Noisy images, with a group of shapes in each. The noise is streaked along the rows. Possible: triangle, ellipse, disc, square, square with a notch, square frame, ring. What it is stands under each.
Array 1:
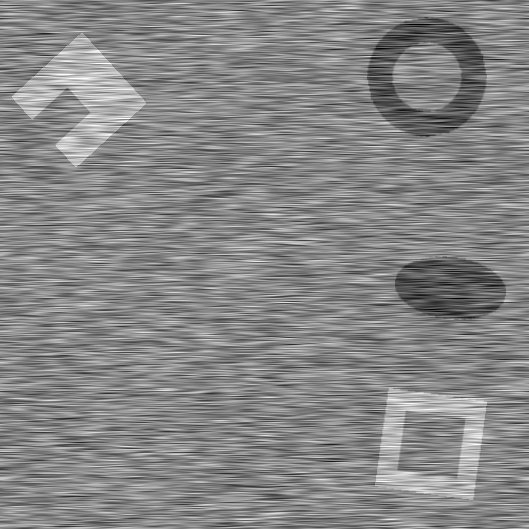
top left: light square with a notch; top right: dark ring; middle right: dark ellipse; bottom right: light square frame
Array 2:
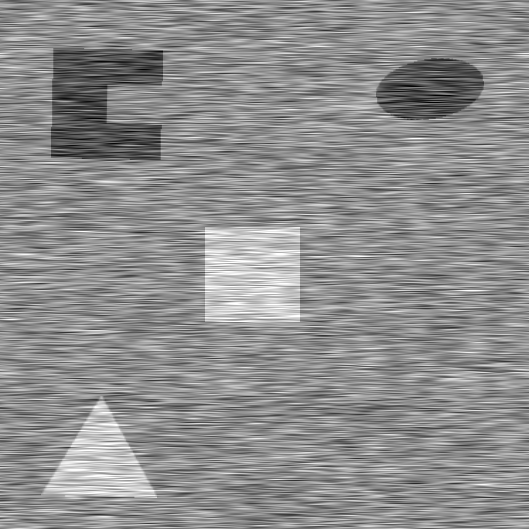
top left: dark square with a notch; top right: dark ellipse; centre: light square; bottom left: light triangle
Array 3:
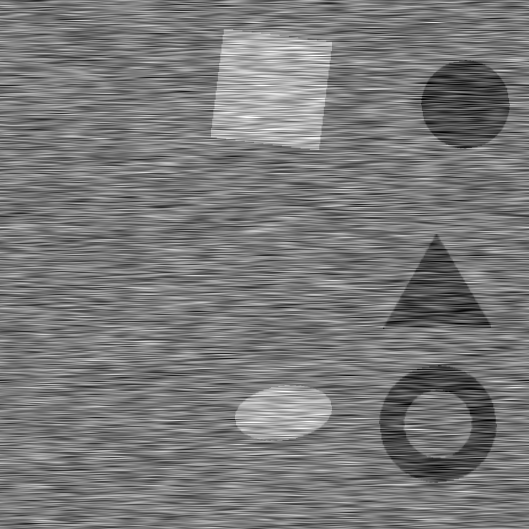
top middle: light square; top right: dark disc; middle right: dark triangle; bottom middle: light ellipse; bottom right: dark ring
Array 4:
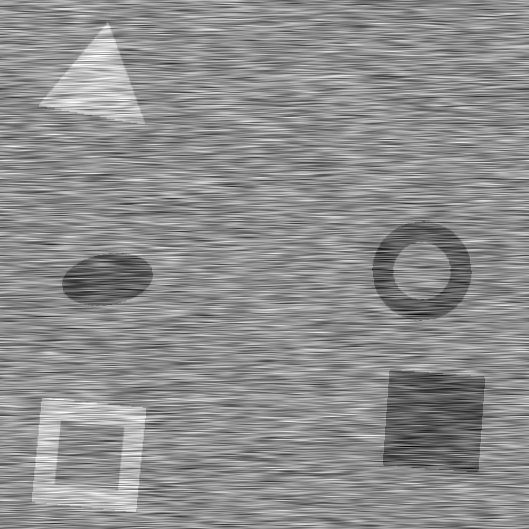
top left: light triangle; middle left: dark ellipse; middle right: dark ring; bottom left: light square frame; bottom right: dark square
